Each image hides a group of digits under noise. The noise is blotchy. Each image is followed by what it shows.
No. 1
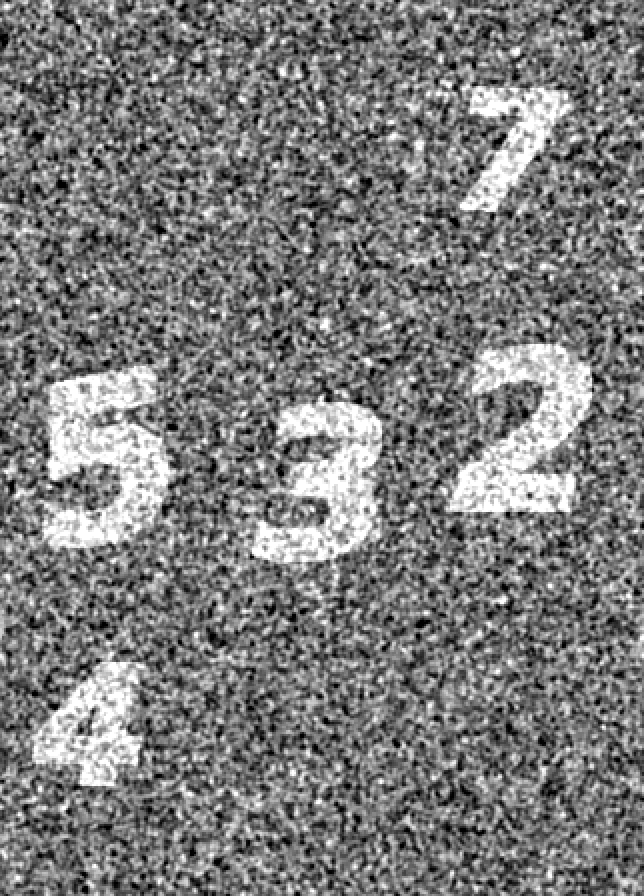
top right: 7; middle left: 5; centre: 3; middle right: 2; bottom left: 4
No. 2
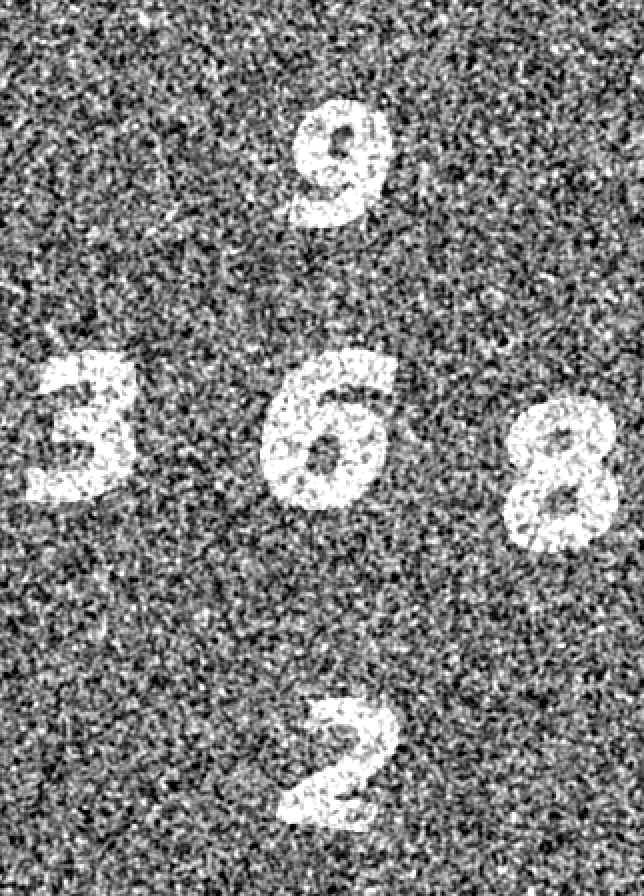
top middle: 9; middle left: 3; centre: 6; middle right: 8; bottom middle: 2
